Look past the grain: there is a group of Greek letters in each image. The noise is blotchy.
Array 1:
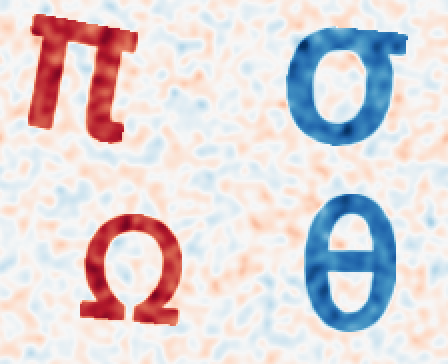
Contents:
top left: red pi; top right: blue sigma; bottom left: red omega; bottom right: blue theta
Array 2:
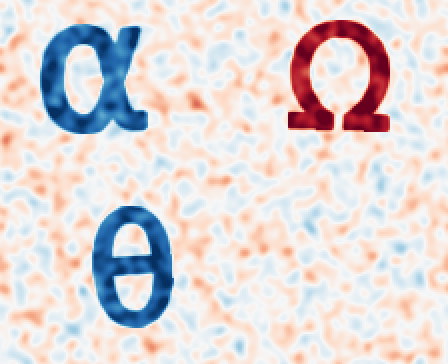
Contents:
top left: blue alpha; top right: red omega; bottom left: blue theta
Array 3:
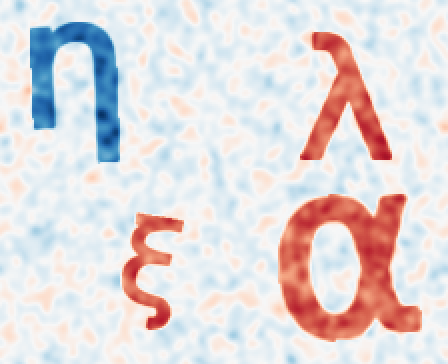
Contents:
top left: blue eta; top right: red lambda; bottom left: red xi; bottom right: red alpha
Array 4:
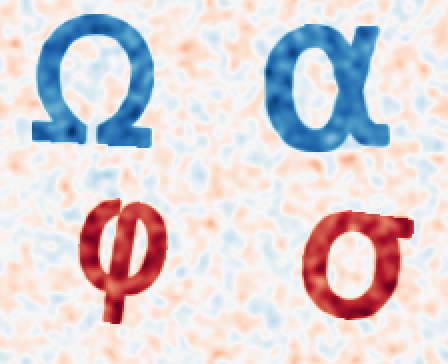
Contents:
top left: blue omega; top right: blue alpha; bottom left: red phi; bottom right: red sigma
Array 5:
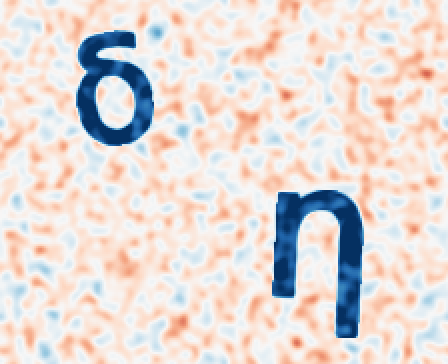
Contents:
top left: blue delta; bottom right: blue eta
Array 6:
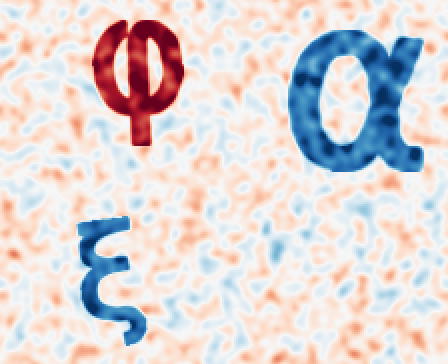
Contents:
top left: red phi; top right: blue alpha; bottom left: blue xi
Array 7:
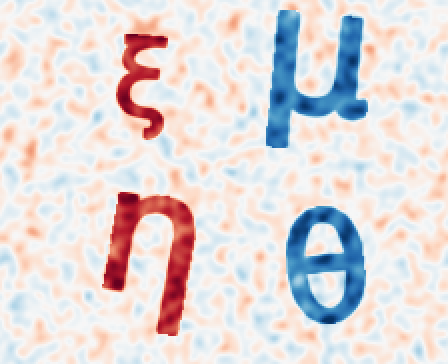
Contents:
top left: red xi; top right: blue mu; bottom left: red eta; bottom right: blue theta
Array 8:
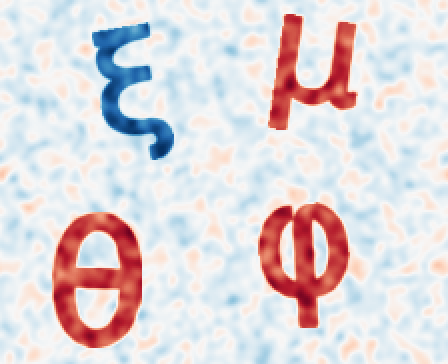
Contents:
top left: blue xi; top right: red mu; bottom left: red theta; bottom right: red phi
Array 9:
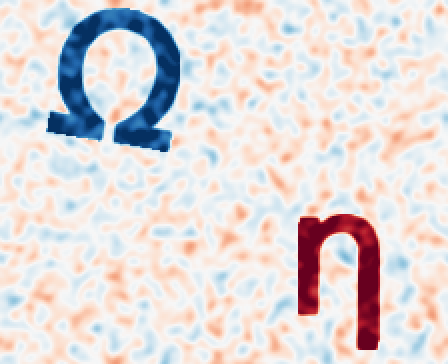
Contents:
top left: blue omega; bottom right: red eta
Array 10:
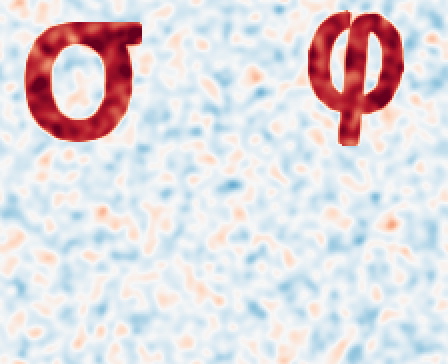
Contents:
top left: red sigma; top right: red phi
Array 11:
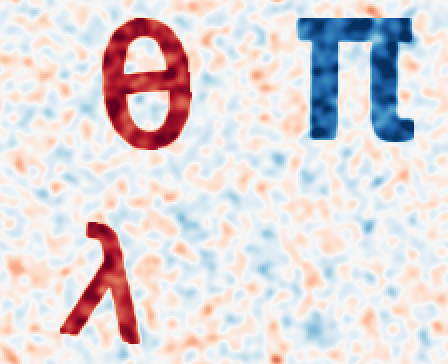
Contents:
top left: red theta; top right: blue pi; bottom left: red lambda
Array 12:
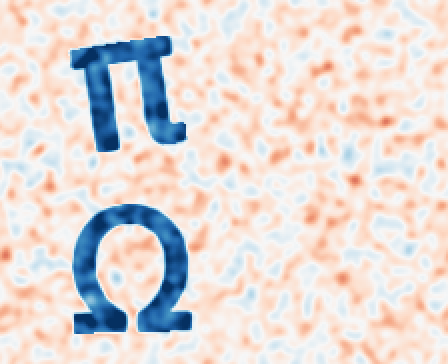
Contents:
top left: blue pi; bottom left: blue omega
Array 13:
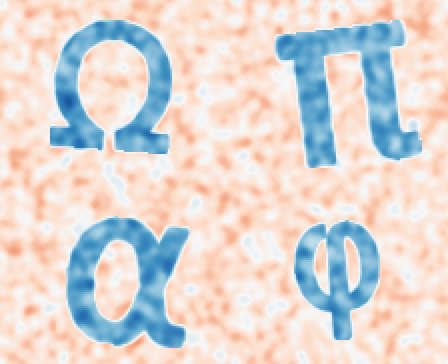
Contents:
top left: blue omega; top right: blue pi; bottom left: blue alpha; bottom right: blue phi
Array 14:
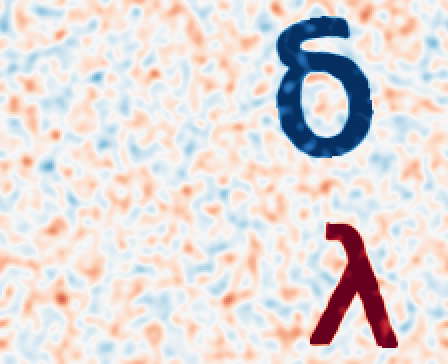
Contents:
top right: blue delta; bottom right: red lambda
